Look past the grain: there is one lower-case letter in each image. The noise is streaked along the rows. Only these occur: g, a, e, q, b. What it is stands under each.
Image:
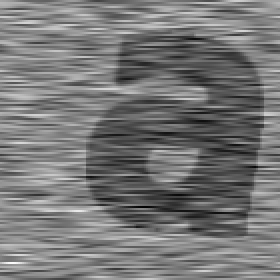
a
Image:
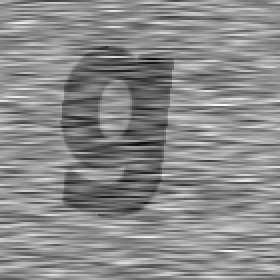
g
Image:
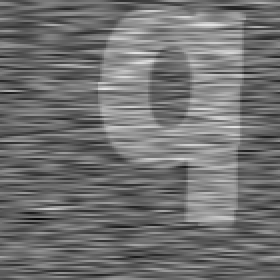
q
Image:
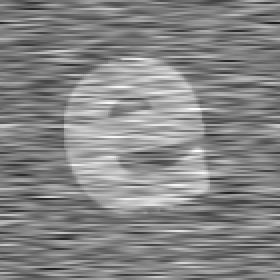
e
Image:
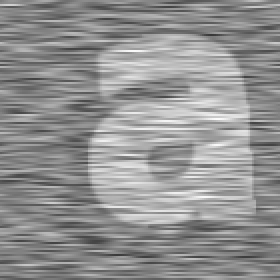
a
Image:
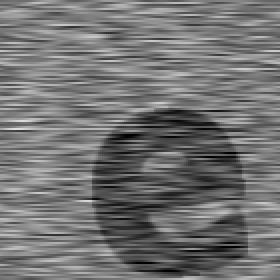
e
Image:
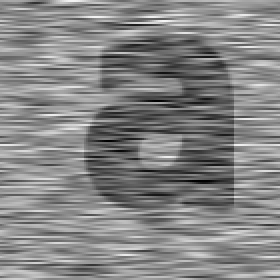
a
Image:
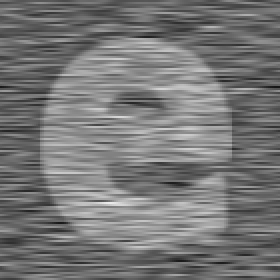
e
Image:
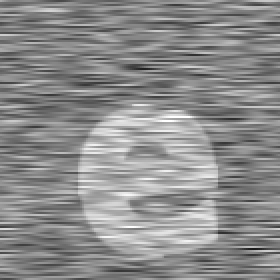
e
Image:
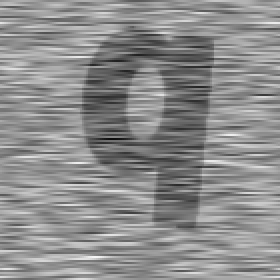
q
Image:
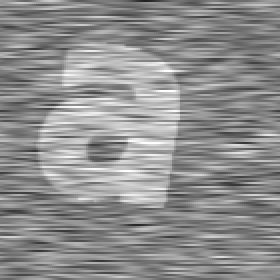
a
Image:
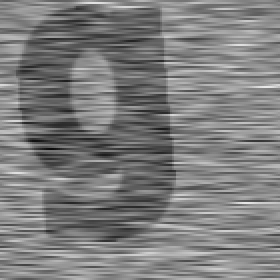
g
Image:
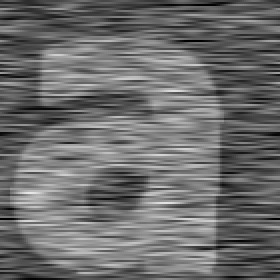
a
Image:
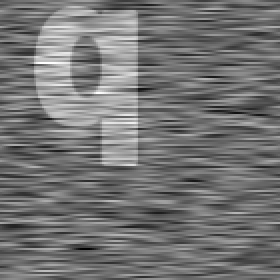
q
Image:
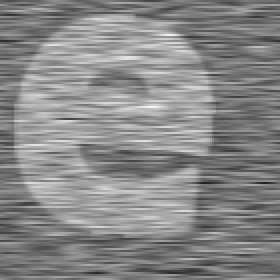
e
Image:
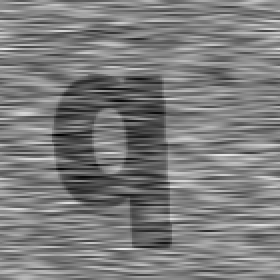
q
